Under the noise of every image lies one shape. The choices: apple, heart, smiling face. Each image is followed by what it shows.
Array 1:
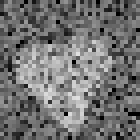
heart
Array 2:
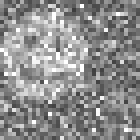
smiling face
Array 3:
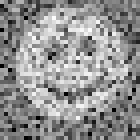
smiling face
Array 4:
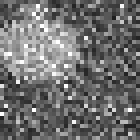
apple
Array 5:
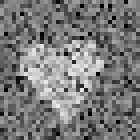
heart
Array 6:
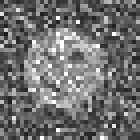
smiling face
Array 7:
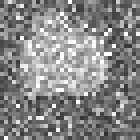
apple
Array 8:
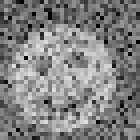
smiling face
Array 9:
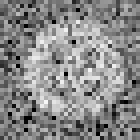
smiling face
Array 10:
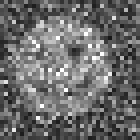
smiling face
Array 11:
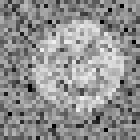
smiling face
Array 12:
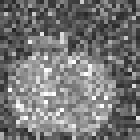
apple
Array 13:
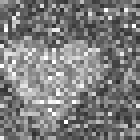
heart
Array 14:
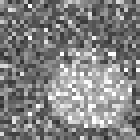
apple
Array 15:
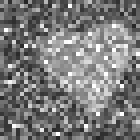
heart
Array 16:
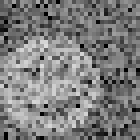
smiling face
